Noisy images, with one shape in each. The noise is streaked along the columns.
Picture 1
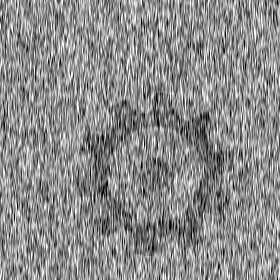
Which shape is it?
gear
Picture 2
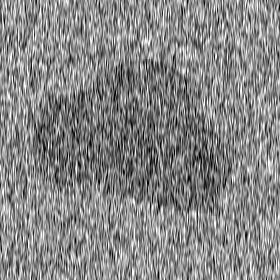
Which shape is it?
cloud
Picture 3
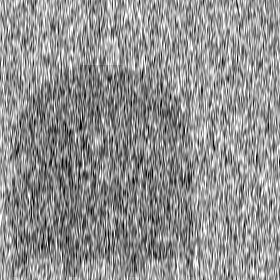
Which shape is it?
ghost
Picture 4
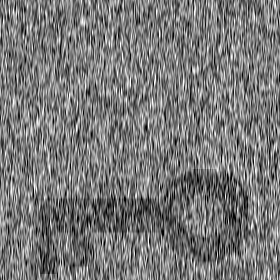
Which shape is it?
key
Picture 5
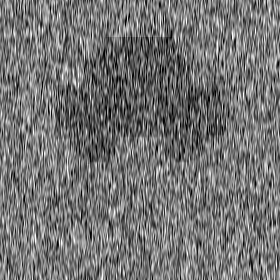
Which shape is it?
car
